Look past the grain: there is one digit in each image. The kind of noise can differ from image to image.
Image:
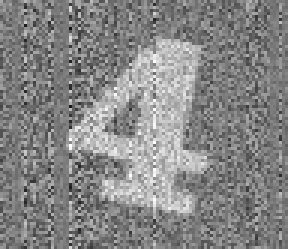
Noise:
columns of uneven size
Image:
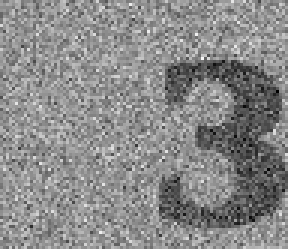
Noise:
independent entries
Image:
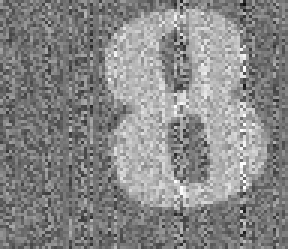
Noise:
columns of uneven size
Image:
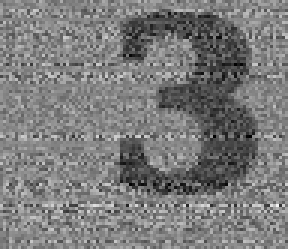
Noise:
rows of uneven size
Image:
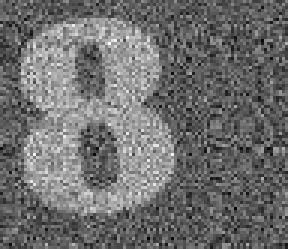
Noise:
low rank plus noise
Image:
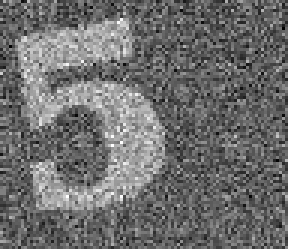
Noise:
low rank plus noise
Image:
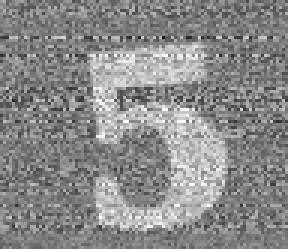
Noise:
rows of uneven size
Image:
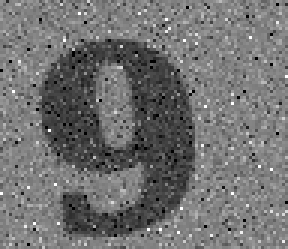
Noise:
heavy tails
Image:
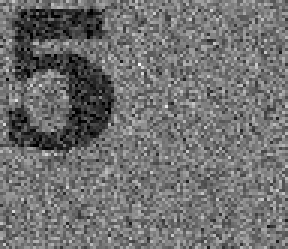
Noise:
independent entries
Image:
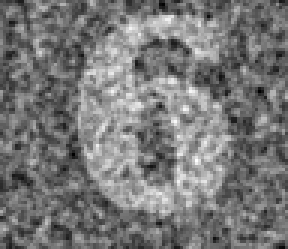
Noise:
blotchy
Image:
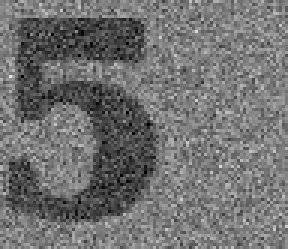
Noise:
independent entries
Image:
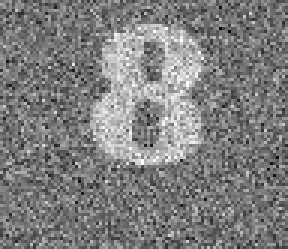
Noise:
independent entries
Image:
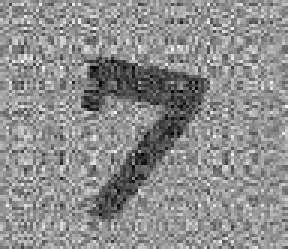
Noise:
low rank plus noise
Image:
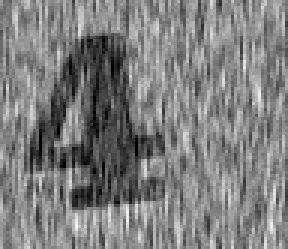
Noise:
streaked along the columns
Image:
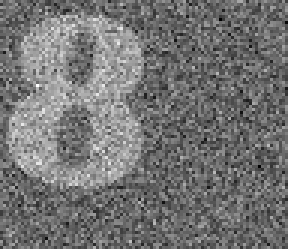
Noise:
independent entries
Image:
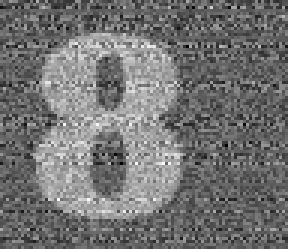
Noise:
rows of uneven size
